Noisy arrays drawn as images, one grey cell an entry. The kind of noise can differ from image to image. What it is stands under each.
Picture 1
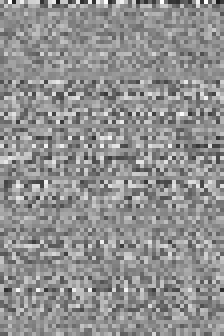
rows of uneven size
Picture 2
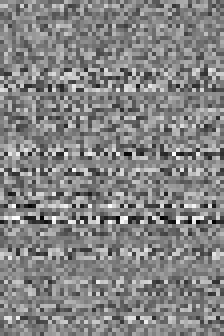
rows of uneven size
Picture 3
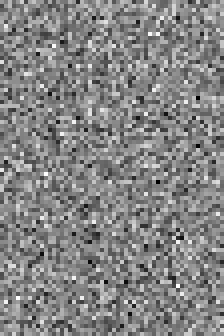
independent entries
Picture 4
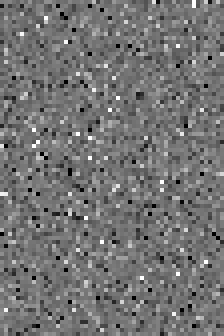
heavy tails
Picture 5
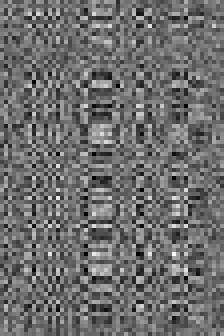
low rank plus noise
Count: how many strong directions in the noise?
one
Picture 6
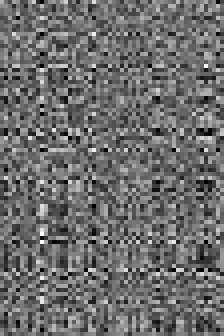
low rank plus noise
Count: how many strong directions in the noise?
two
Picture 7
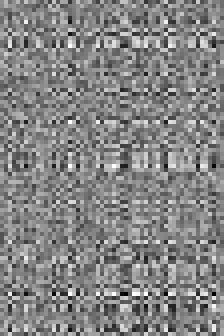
low rank plus noise
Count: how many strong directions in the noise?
one
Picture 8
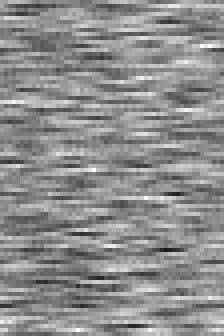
streaked along the rows
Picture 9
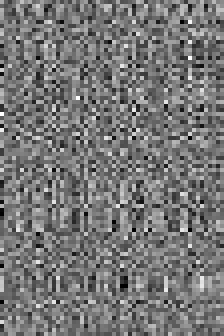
low rank plus noise
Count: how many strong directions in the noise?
two
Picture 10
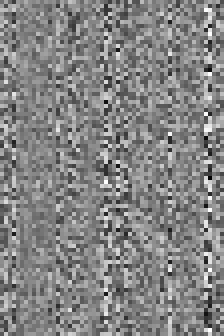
columns of uneven size
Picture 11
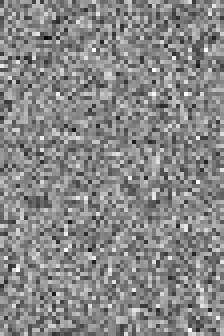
independent entries
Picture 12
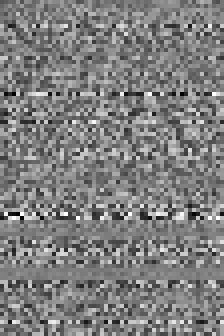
rows of uneven size
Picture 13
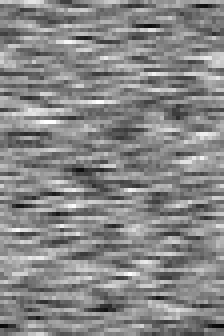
streaked along the rows
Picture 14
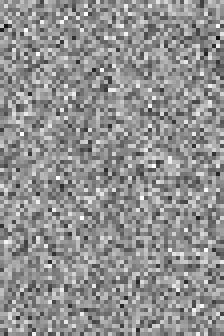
independent entries
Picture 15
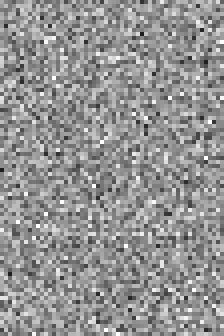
independent entries
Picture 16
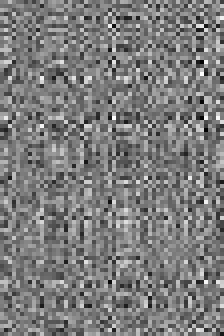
low rank plus noise
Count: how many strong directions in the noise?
two
